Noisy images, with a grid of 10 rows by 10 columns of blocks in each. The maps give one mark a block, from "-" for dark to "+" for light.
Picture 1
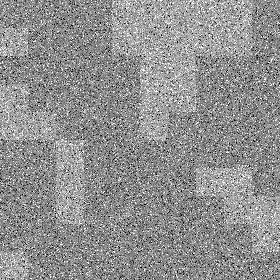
- - - - + + + + + -
+ - - - + + + + + -
- - - - - + + - - -
+ - - - - + + - - -
+ + - - - + - - - -
- - + - - - - - - -
- - + - - - - + + -
- - + - - - - - + +
- - - - - - - - - +
+ - - - - - - - - -
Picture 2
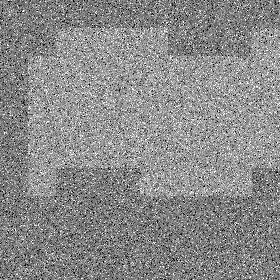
- - - - - - - - - -
- - + + + + - - - +
- + + + + + + + + +
- + + + + + + + + +
- + + + + + + + + +
- + + + + + + + + +
- + - - - + + + + -
- - - - - - - - - -
- - - - - - - - - -
- - - - - - - - - -
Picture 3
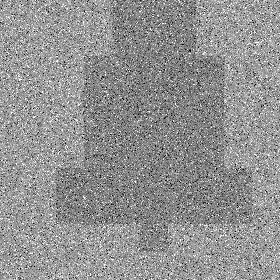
+ + + + - - - + + +
+ + + + - - - + + +
+ + + - - - - - + +
+ + + - - - - - + +
+ + + - - - - - + +
+ + + - - - - - + +
+ + - - - - - - - +
+ + - - - - - - - +
+ + + + + - + + + +
+ + + + + + + + + +
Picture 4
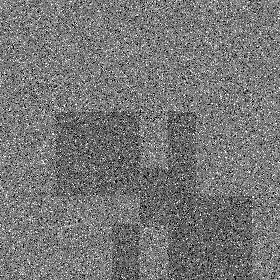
+ + + + + + + + + +
+ + + + + + + + + +
+ + + + + + + + + +
+ + + + + + + + + +
+ + - - - + - + + +
+ + - - - + - + + +
+ + - - - - - + + +
+ + + + + - - - - +
+ + + + - + - - - +
+ + + + - + - - - +
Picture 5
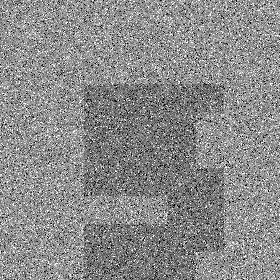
+ + + + + + + + + +
+ + + + + + + + + +
+ + + + + + + + + +
+ + + - - - - - + +
+ + + - - - - + + +
+ + + - - - - + + +
+ + + - - - - - + +
+ + + + + + - - + +
+ + + - - - - - + +
+ + + - - - - + + +
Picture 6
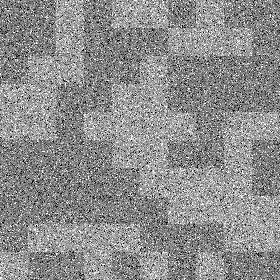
- - + - + + - + - -
- - + - - - + + + -
- + + - - + - - - -
+ + - - + + - - - -
+ + - + + + + - + +
- - - - + + - - + -
- - - - - + + + + -
- - - - - - + + + +
- + + + + - - - + +
+ - - + - + - + - -
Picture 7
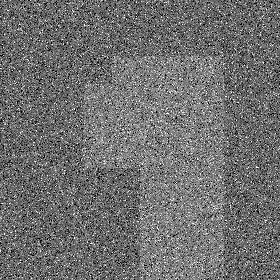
- - - - - - - - - -
- - - - - - - - - -
- - - - + + + + - -
- - - + + + + + - -
- - - + + + + + - -
- - - + + + + + - -
- - - - - + + + - -
- - - - - + + + - -
- - - - - + + + - -
- - - - - + + + - -
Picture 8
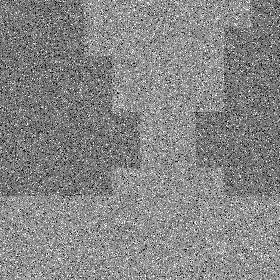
- - - + + + + + + -
- - - + + + + + - -
- - - - + + + + - -
- - - - + + + + - -
- - - - - + + - - -
- - - - - + + - - -
- - - - + + + + - -
+ + + + + + + + + +
+ + + + + + + + + +
+ + + + + + + + + +
